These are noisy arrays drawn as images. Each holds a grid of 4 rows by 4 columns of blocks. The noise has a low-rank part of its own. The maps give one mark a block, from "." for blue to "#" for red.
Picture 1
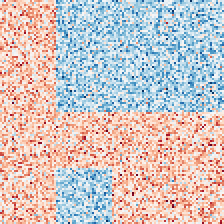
# . . .
# . . .
# # # #
# . # #
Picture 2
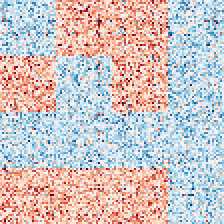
. # # .
# . # .
. . . .
# # # .
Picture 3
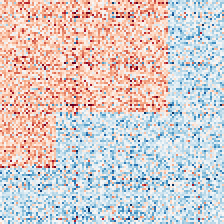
# # # .
# # # .
# . . .
. . . .
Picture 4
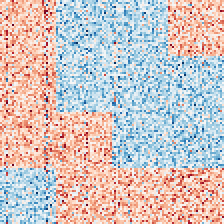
# . . #
# . . .
# # . .
. # # #
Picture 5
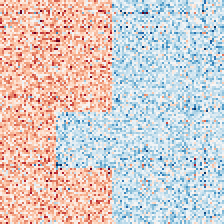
# # . .
# # . .
# . . .
# # . .
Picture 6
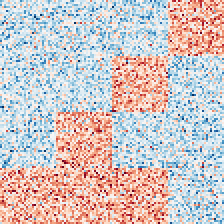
. . . #
. . # .
. # . .
# # # .
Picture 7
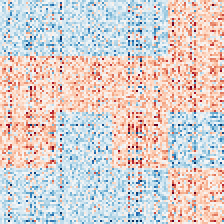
. . . #
# # # #
# . # .
. . . #
